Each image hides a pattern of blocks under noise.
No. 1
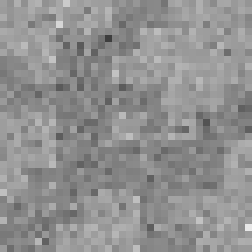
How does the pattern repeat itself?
mirrored about the diagonal from the bottom left
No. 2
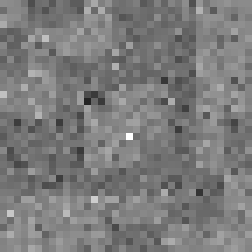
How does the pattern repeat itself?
mirrored about the diagonal from the top left
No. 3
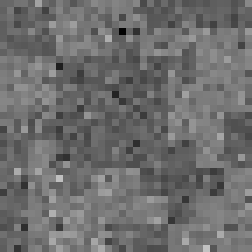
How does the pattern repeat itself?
mirrored about the diagonal from the top left
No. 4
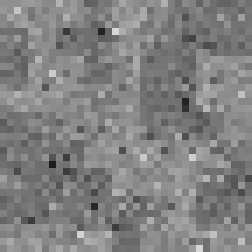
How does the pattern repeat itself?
no symmetry
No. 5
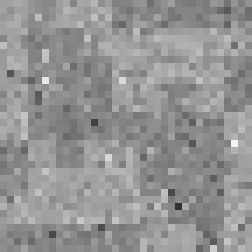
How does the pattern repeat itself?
the same after a half turn
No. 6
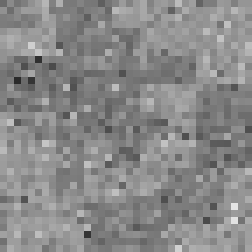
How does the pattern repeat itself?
mirrored about the diagonal from the top left
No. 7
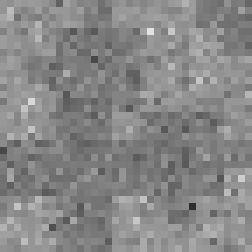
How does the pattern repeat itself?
mirrored about the diagonal from the bottom left
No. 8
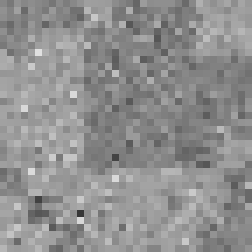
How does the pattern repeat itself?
mirrored about the diagonal from the bottom left
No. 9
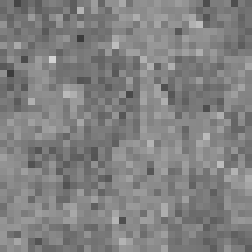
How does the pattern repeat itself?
no symmetry
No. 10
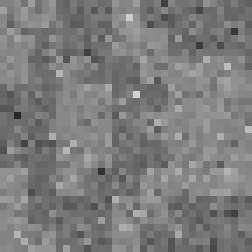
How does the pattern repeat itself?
top and bottom mirror each other
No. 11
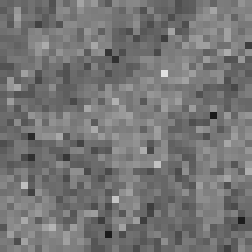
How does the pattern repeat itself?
mirrored about the diagonal from the bottom left
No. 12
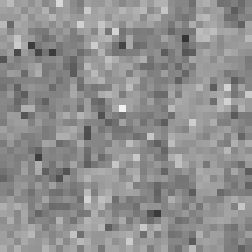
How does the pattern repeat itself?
top and bottom mirror each other
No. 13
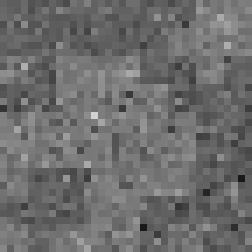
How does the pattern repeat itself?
mirrored about the diagonal from the bottom left
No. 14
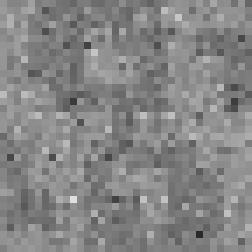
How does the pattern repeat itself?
the same after a half turn
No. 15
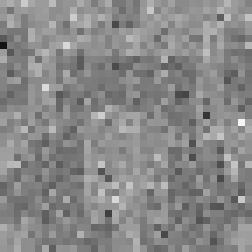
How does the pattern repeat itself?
left and right mirror each other
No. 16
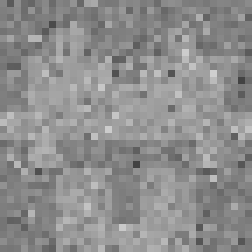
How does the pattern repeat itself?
left and right mirror each other
